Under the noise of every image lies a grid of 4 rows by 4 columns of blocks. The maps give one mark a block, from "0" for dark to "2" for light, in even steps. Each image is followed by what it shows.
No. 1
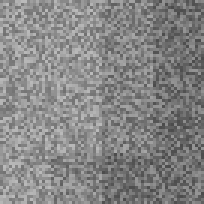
2 2 1 0
2 2 1 0
2 2 1 0
2 1 0 0
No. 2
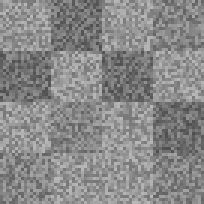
2 0 2 1
0 2 0 2
2 1 2 0
1 2 2 1
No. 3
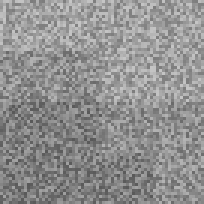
2 2 2 2
1 1 2 2
0 0 1 1
0 0 0 1
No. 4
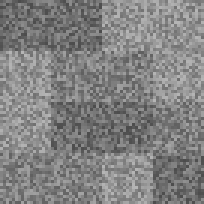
0 0 2 2
2 1 1 2
2 0 0 1
1 1 2 0
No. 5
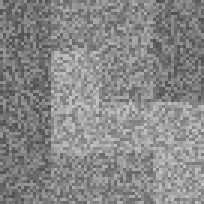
0 1 1 0
0 2 1 0
0 2 2 2
0 1 1 2
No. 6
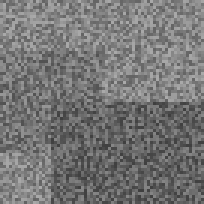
2 2 2 2
1 1 2 2
1 0 0 0
2 0 0 0
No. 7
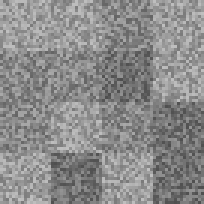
2 2 1 2
1 1 0 2
1 2 1 0
2 0 2 0
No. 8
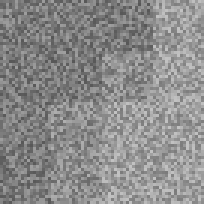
0 0 0 2
0 0 1 2
0 1 2 2
0 1 2 2
